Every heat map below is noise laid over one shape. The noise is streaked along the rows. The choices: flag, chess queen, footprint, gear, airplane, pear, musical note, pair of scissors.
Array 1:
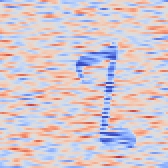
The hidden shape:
musical note
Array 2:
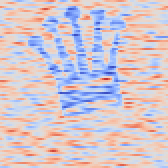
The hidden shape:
chess queen
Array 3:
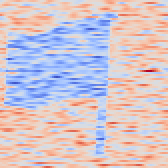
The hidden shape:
flag
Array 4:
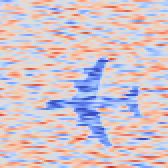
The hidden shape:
airplane
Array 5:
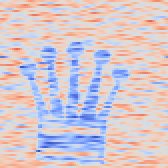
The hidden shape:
chess queen
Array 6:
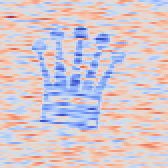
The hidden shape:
chess queen
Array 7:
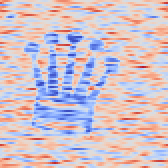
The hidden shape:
chess queen
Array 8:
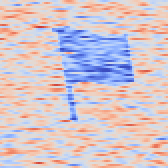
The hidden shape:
flag
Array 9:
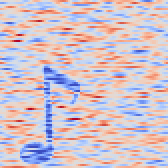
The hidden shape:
musical note
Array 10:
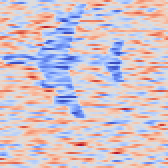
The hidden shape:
airplane
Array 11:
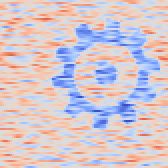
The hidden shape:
gear
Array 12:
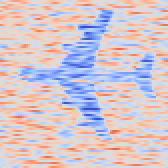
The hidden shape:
airplane
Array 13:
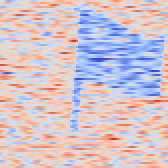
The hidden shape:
flag
